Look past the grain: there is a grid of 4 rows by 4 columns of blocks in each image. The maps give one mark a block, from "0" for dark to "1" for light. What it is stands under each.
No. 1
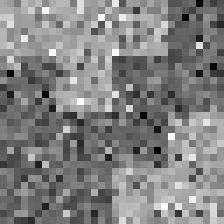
1 1 1 0
0 1 0 0
0 0 0 1
0 0 1 1
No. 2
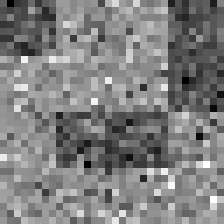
0 1 1 0
1 1 1 0
1 0 0 1
1 1 1 1
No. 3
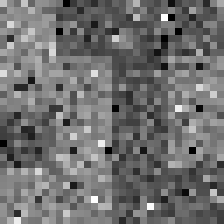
1 0 0 0
1 1 0 1
0 1 0 1
1 1 0 0
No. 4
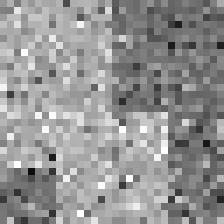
1 1 0 0
1 1 0 0
1 1 1 0
0 1 1 0
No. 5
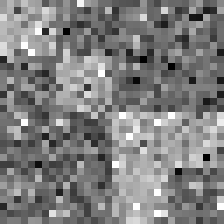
1 0 0 0
0 1 0 0
0 0 1 1
0 0 1 0
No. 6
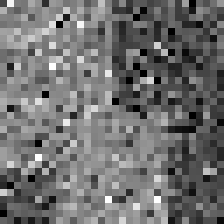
1 1 0 0
1 1 0 0
1 1 1 0
0 1 1 0
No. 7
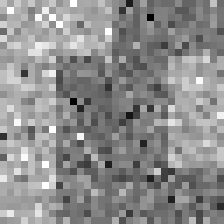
1 1 0 0
1 0 0 1
1 0 0 1
1 0 0 0
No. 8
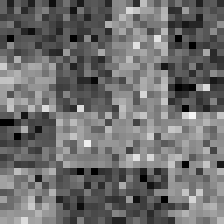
0 0 1 0
1 0 1 0
0 1 1 1
1 0 0 1
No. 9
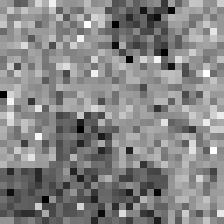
1 1 0 1
1 1 1 1
1 0 1 1
0 0 0 1
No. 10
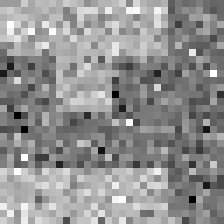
1 1 1 0
0 1 0 0
0 0 0 0
1 1 1 0
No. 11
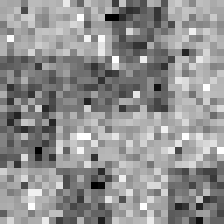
1 1 0 1
0 0 0 1
0 1 1 1
1 0 1 0
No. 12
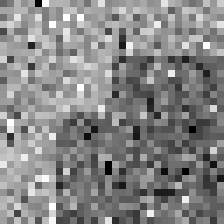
1 1 1 1
1 1 0 0
1 0 0 0
1 0 0 0
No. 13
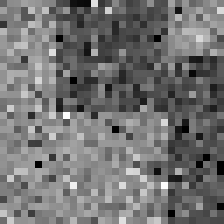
1 0 0 1
1 0 0 0
1 1 1 0
1 1 1 0
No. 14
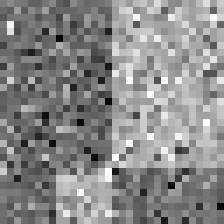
0 0 1 1
0 0 1 1
0 0 1 1
0 1 0 0
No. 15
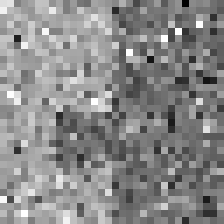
1 1 0 0
1 1 0 0
1 0 0 0
1 1 0 0
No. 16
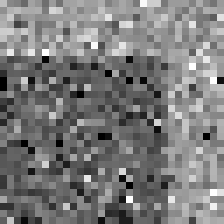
1 1 1 1
0 0 0 1
0 0 0 1
0 0 0 1
